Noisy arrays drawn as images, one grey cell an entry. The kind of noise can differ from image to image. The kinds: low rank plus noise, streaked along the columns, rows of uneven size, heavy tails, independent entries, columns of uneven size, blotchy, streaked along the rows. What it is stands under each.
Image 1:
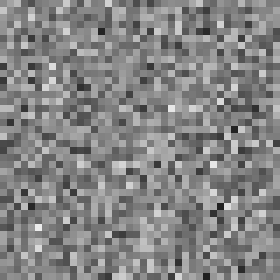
low rank plus noise
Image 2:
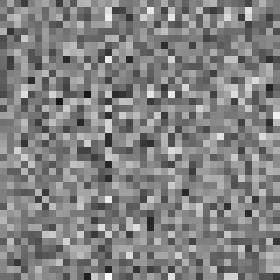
low rank plus noise
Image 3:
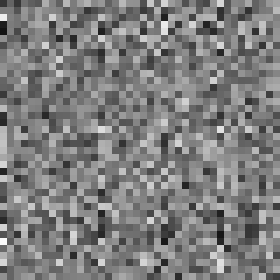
low rank plus noise
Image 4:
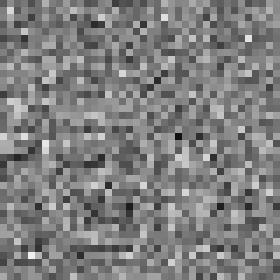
low rank plus noise
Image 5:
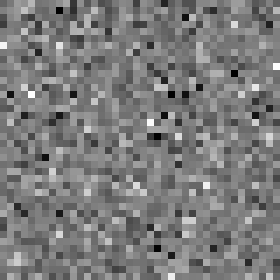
heavy tails
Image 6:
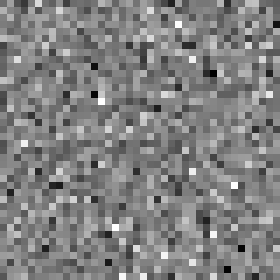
heavy tails
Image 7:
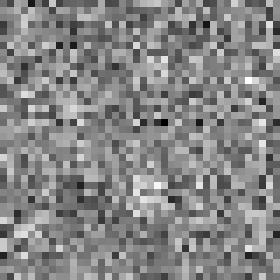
low rank plus noise
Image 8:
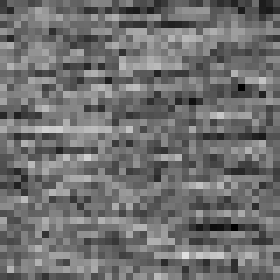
streaked along the rows
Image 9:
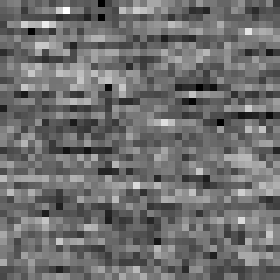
streaked along the rows
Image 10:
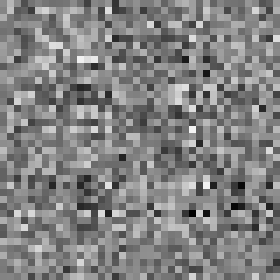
low rank plus noise
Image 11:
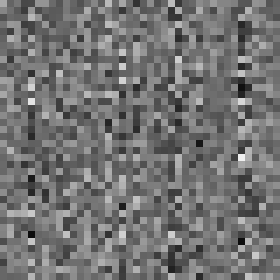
columns of uneven size
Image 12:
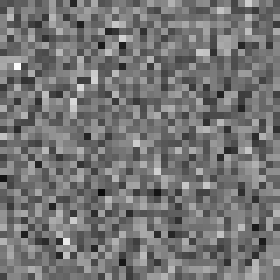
independent entries
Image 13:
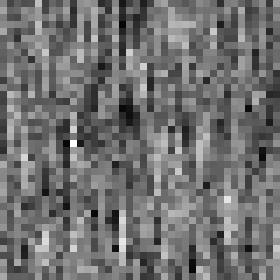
streaked along the columns
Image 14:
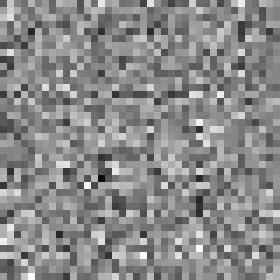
low rank plus noise
